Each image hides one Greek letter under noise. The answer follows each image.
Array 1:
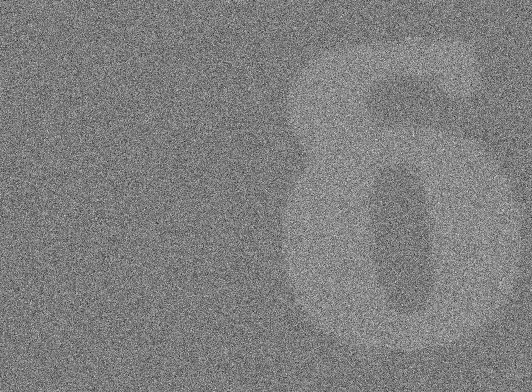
delta
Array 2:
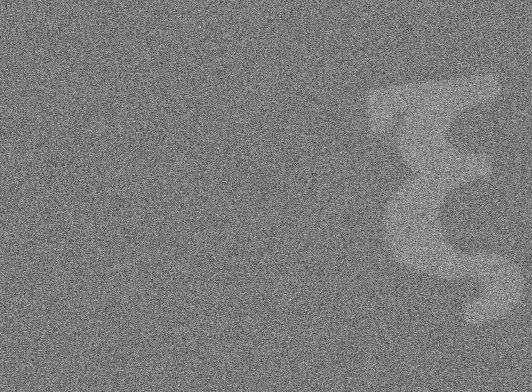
xi
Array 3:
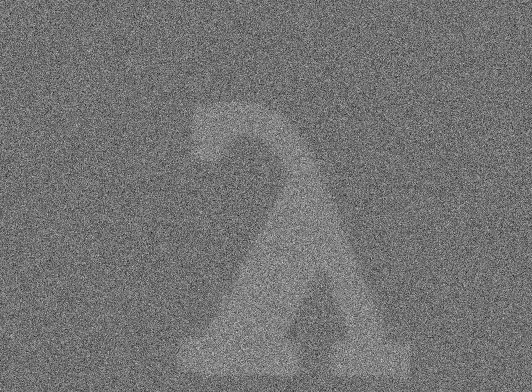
lambda
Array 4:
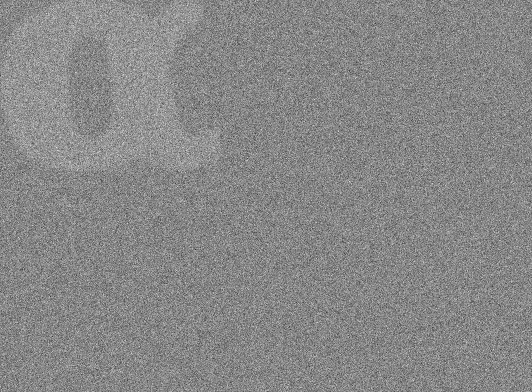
alpha
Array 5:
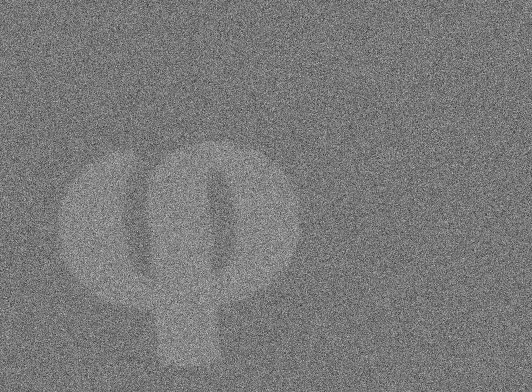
phi
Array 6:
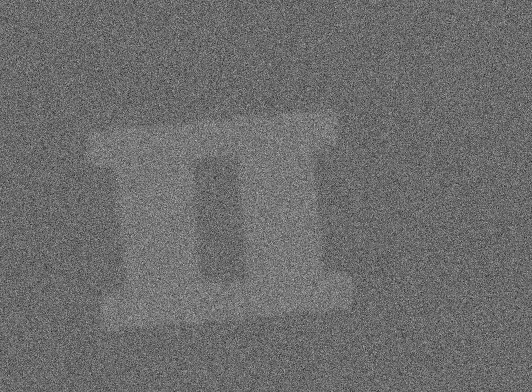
pi
